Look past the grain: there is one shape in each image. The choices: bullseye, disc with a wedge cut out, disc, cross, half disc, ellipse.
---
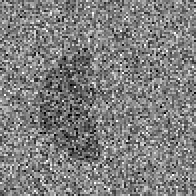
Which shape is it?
half disc
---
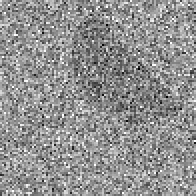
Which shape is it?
half disc
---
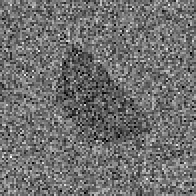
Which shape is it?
half disc
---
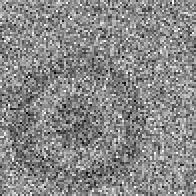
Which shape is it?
bullseye
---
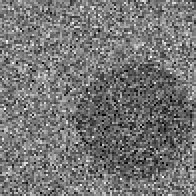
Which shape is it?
disc
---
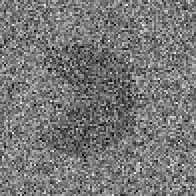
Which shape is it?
disc with a wedge cut out
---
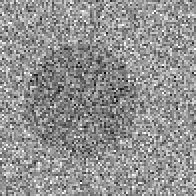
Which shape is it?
disc
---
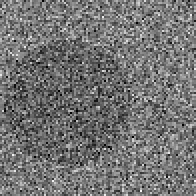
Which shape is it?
disc
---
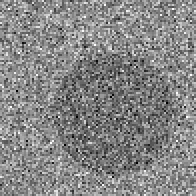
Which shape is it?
disc
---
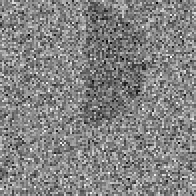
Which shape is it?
half disc
